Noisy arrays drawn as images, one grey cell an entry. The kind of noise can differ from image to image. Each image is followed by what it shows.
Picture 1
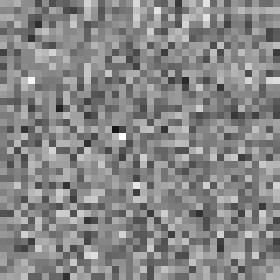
low rank plus noise
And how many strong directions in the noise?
three or four
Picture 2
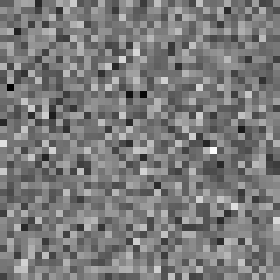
independent entries
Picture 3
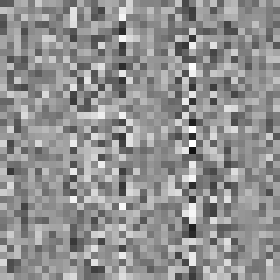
columns of uneven size
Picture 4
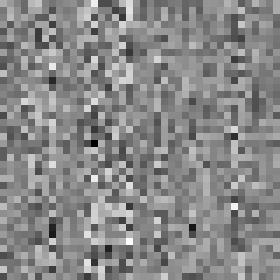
columns of uneven size
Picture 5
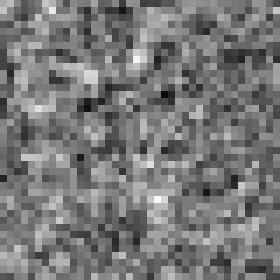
blotchy
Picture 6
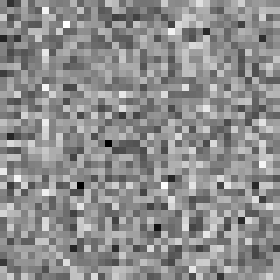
low rank plus noise
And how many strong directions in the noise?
five to eight
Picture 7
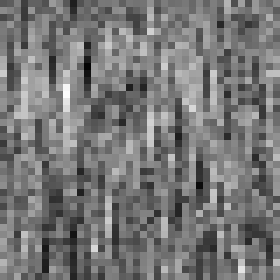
streaked along the columns
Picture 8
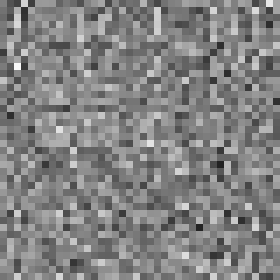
low rank plus noise
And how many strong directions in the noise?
two
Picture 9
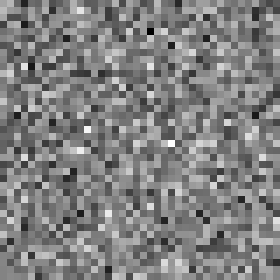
independent entries
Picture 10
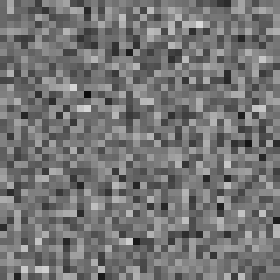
independent entries
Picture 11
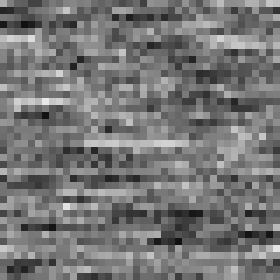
streaked along the rows
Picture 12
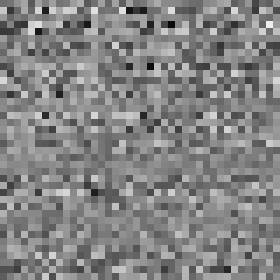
rows of uneven size
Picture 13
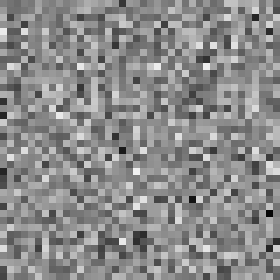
low rank plus noise
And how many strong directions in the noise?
five to eight
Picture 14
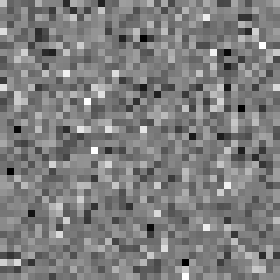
heavy tails
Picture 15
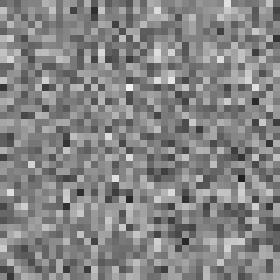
low rank plus noise
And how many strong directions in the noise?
one
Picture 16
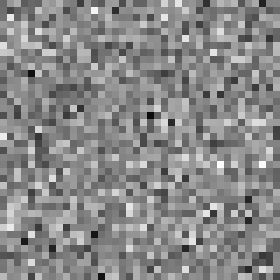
independent entries
